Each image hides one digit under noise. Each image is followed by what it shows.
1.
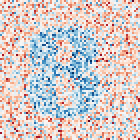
blue 8
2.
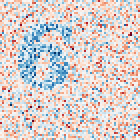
blue 6
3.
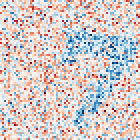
blue 7
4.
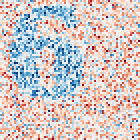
blue 6
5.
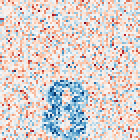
blue 8, bottom middle
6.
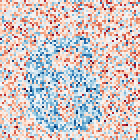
blue 6
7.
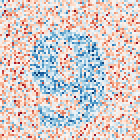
blue 9
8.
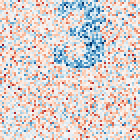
blue 3
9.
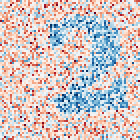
blue 2
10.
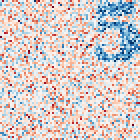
blue 5, top right
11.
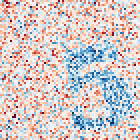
blue 5
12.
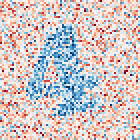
blue 4
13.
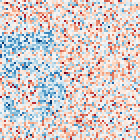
blue 5
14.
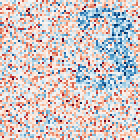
blue 3
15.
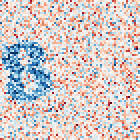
blue 8, middle left
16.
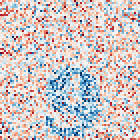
blue 9
